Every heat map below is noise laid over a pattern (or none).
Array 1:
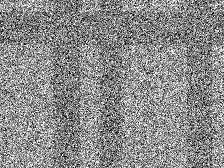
bands of rows crossing bands of columns
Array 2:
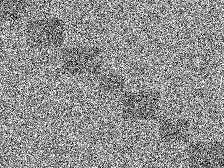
blocks along the diagonal
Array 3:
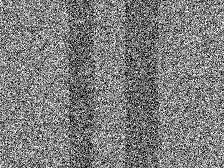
bands of columns
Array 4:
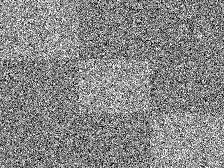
blocks along the diagonal
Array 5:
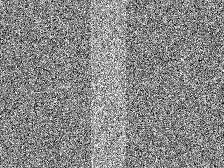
one band of columns
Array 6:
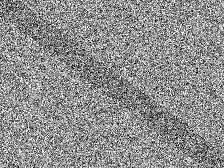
a diagonal band
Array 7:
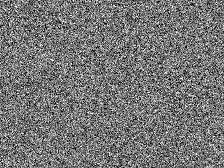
only noise
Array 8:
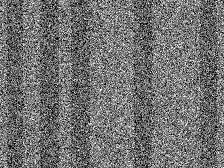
bands of columns
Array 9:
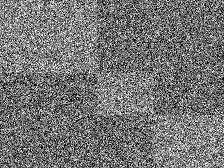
blocks along the diagonal
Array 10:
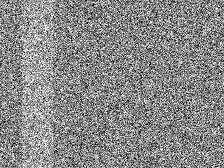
one band of columns
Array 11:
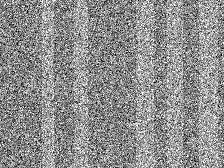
bands of columns
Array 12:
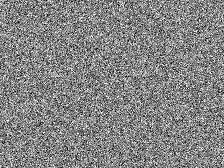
only noise
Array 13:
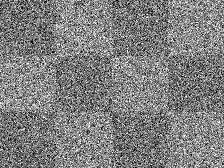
a checkerboard
